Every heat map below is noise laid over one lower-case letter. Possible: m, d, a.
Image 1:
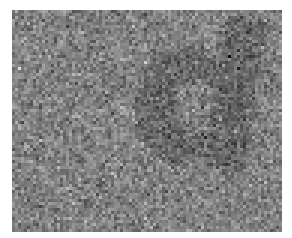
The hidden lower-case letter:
d
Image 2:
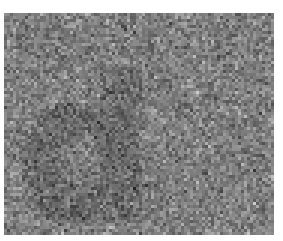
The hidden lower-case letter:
d
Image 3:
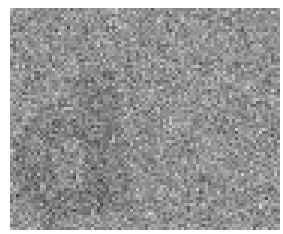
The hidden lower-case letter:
d
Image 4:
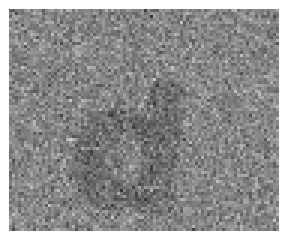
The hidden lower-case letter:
d
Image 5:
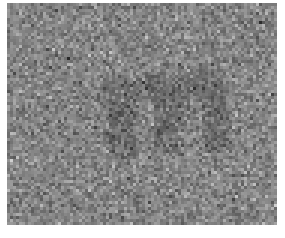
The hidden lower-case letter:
m
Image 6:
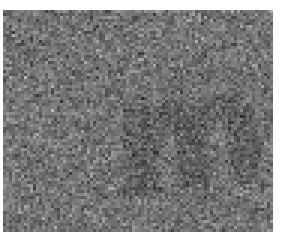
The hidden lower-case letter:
m
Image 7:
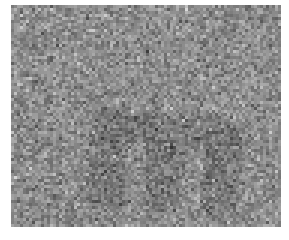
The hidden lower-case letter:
m
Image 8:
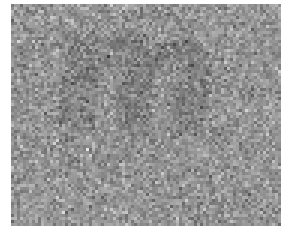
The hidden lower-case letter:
m
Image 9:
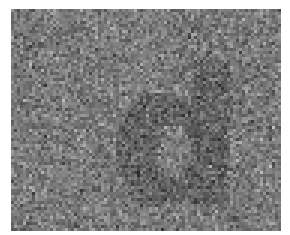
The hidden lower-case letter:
d
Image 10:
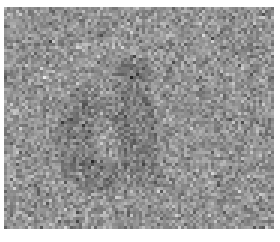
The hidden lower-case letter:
d
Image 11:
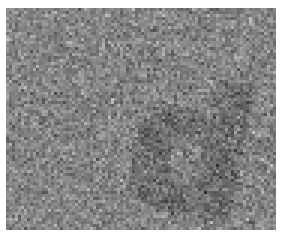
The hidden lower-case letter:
d
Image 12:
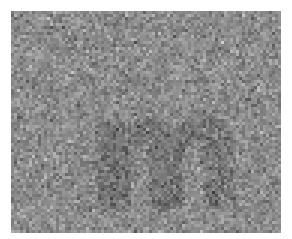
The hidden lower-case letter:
m
